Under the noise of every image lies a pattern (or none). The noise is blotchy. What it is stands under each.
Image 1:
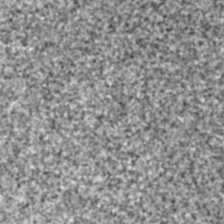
a smooth slope
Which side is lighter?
bottom left
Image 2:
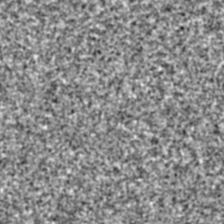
only noise
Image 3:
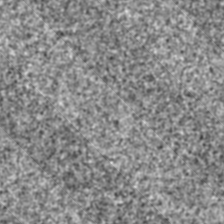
diagonal stripes
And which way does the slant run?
top left to bottom right
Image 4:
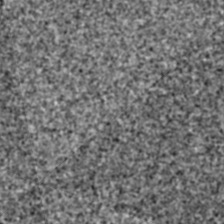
spokes from one point
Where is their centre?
bottom left
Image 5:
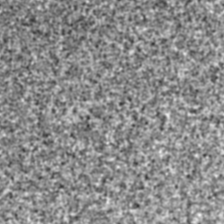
a smooth slope
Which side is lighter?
bottom right
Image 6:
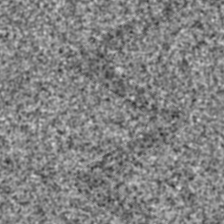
a wavy band
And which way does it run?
top to bottom
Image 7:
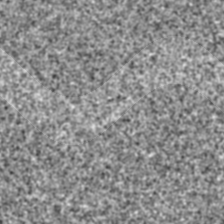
a wavy band
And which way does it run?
left to right
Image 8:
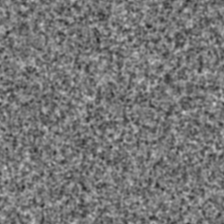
only noise
